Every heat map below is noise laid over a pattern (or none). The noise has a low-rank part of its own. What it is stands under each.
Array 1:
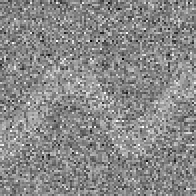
a wavy band
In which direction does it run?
left to right
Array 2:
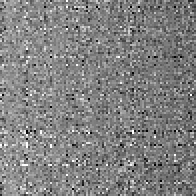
a smooth slope
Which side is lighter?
left
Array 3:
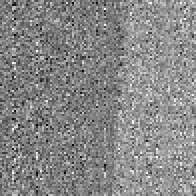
a sharp edge
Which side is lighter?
right
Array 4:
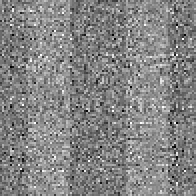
vertical stripes
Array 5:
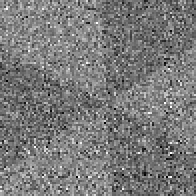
spokes from one point
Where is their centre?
centre
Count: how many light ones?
3
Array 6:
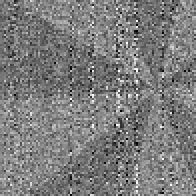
spokes from one point
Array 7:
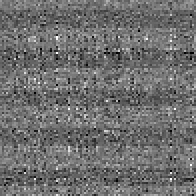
horizontal stripes
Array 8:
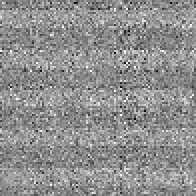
horizontal stripes
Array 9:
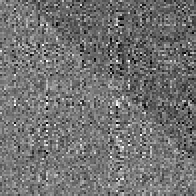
a sharp edge
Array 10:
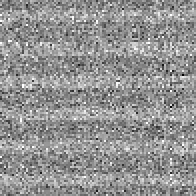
horizontal stripes
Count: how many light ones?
6
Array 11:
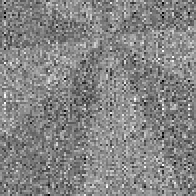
spokes from one point
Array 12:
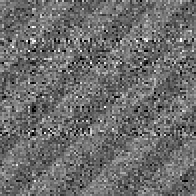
diagonal stripes
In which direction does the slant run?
bottom left to top right
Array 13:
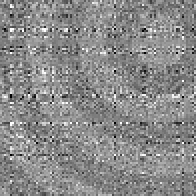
rings round one point
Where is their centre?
top right
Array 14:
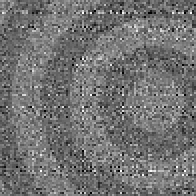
rings round one point
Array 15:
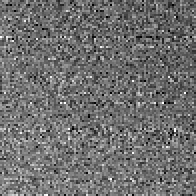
a smooth slope
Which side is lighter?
bottom left
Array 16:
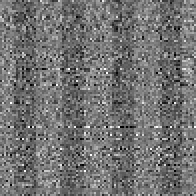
vertical stripes
